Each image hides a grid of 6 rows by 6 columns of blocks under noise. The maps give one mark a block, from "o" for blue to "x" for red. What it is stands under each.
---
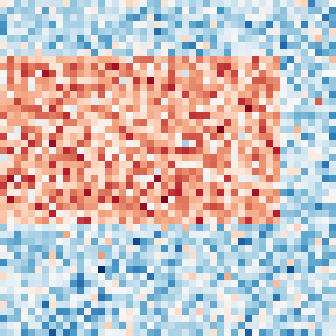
oooooo
xxxxxo
xxxxxo
xxxxxo
oooooo
oooooo
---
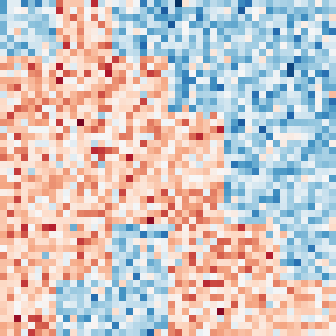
oxoooo
xxxooo
xxxxoo
xxxxoo
xxoxxo
xooxxx
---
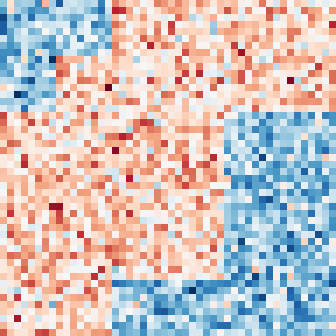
ooxxxx
oxxxxx
xxxxoo
xxxxoo
xxxxoo
xxoooo
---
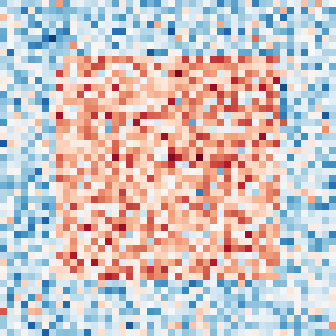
oooooo
oxxxxo
oxxxxo
oxxxxo
oxxxxo
oooooo
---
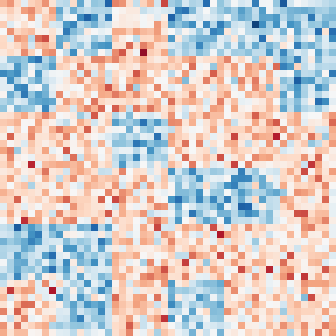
xoxooo
oxxxxo
xxoxxx
xxxoox
ooxxxx
xoxoxx
